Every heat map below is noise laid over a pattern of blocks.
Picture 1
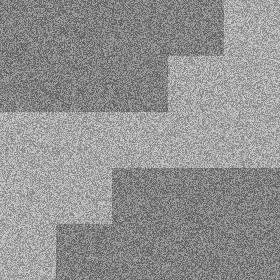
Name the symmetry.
the same after a half turn
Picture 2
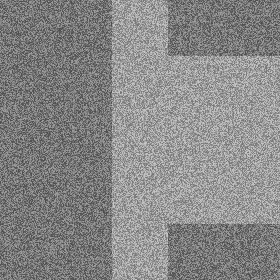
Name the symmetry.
top and bottom mirror each other
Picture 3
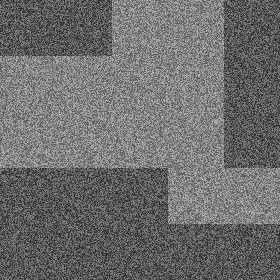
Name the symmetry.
no symmetry
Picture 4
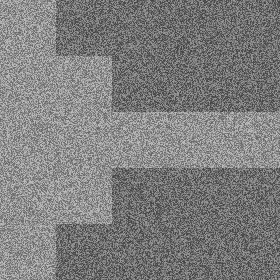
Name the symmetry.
top and bottom mirror each other
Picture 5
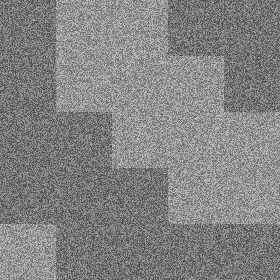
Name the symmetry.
mirrored about the diagonal from the bottom left
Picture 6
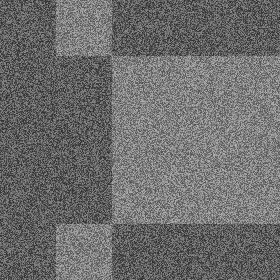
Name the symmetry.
top and bottom mirror each other
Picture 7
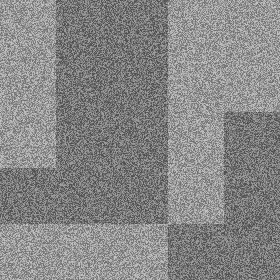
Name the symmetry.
no symmetry
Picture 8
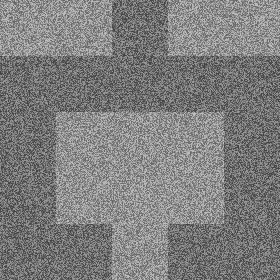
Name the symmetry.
left and right mirror each other
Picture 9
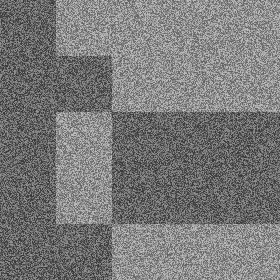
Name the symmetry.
no symmetry
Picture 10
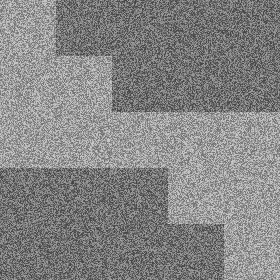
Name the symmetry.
the same after a half turn
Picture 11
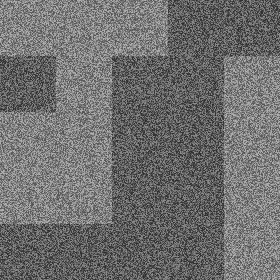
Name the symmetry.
no symmetry
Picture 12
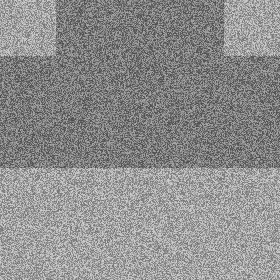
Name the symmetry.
left and right mirror each other
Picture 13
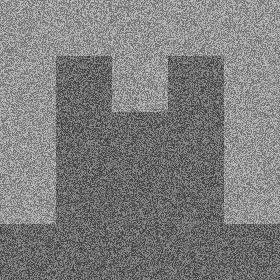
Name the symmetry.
left and right mirror each other
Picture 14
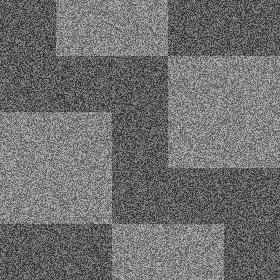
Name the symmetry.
the same after a half turn
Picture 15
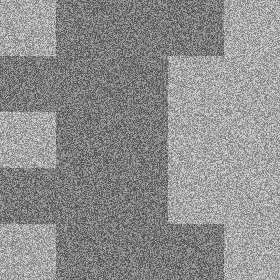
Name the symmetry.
top and bottom mirror each other
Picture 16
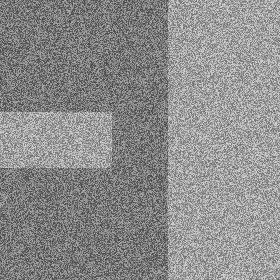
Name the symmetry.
top and bottom mirror each other
